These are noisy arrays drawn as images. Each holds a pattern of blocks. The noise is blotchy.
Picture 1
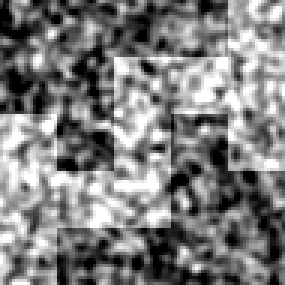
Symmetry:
the same after a half turn
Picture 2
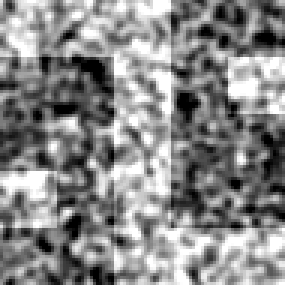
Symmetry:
the same after a half turn
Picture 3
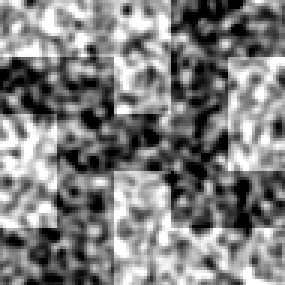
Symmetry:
the same after a half turn
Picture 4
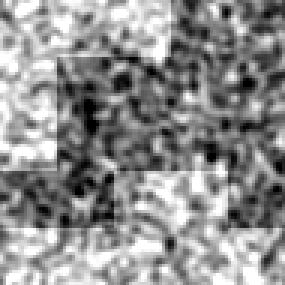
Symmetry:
no symmetry
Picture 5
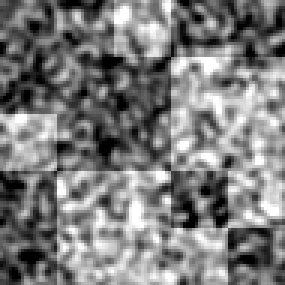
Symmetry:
mirrored about the diagonal from the top left
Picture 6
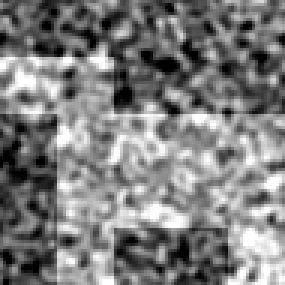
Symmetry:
no symmetry
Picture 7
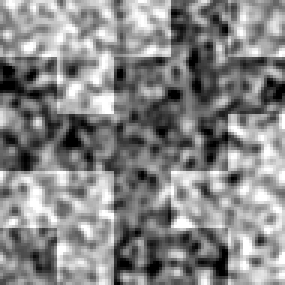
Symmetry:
mirrored about the diagonal from the bottom left
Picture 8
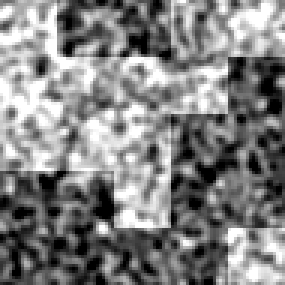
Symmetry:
no symmetry
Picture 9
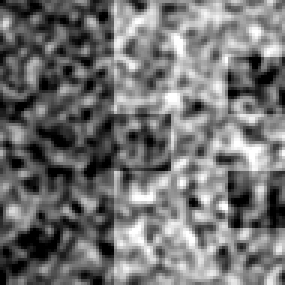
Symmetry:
top and bottom mirror each other
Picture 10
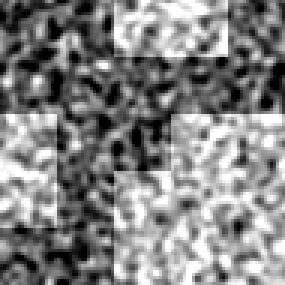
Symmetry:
mirrored about the diagonal from the top left
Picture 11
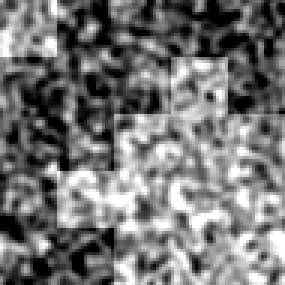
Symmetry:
mirrored about the diagonal from the top left
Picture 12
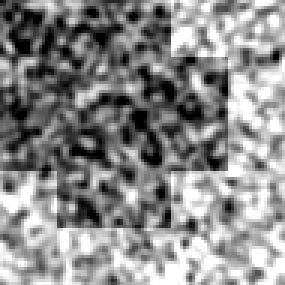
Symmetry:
mirrored about the diagonal from the top left
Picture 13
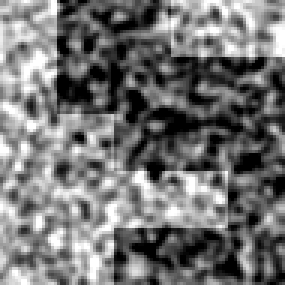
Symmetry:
no symmetry
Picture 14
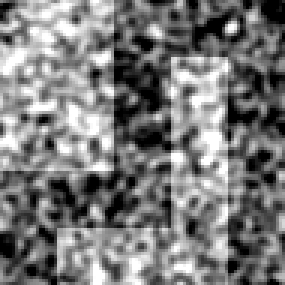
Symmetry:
no symmetry
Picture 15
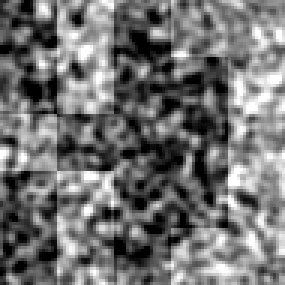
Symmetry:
top and bottom mirror each other
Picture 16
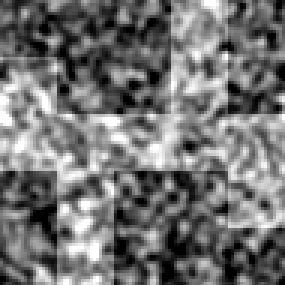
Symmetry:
the same after a half turn
